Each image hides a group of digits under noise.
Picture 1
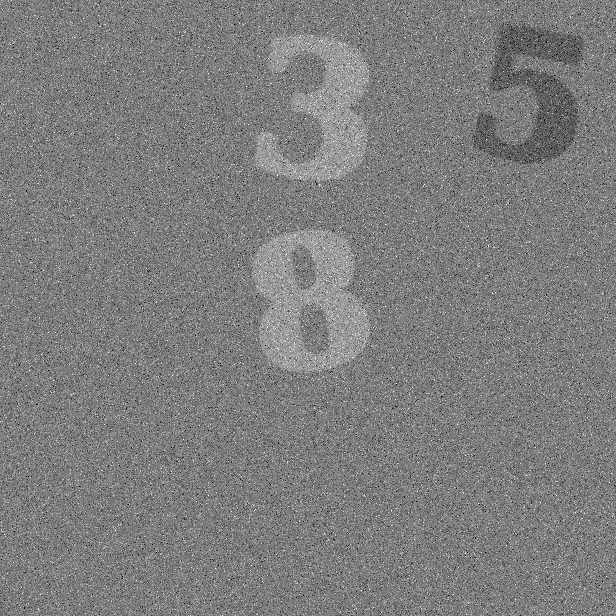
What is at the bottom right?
nothing
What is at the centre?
8
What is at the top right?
5
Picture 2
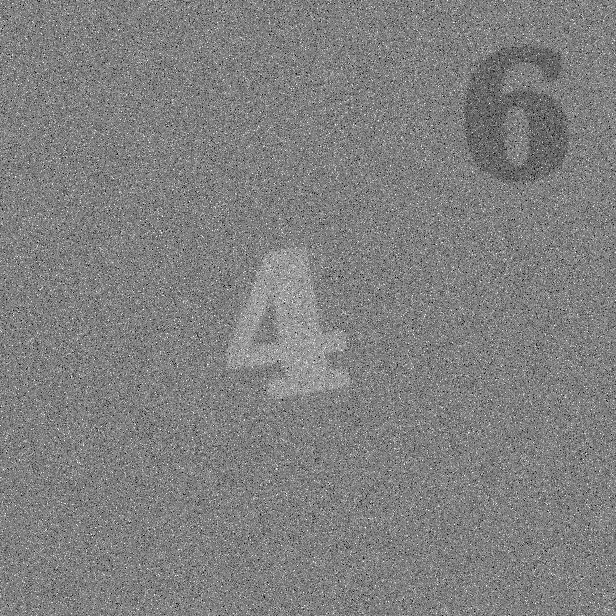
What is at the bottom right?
nothing
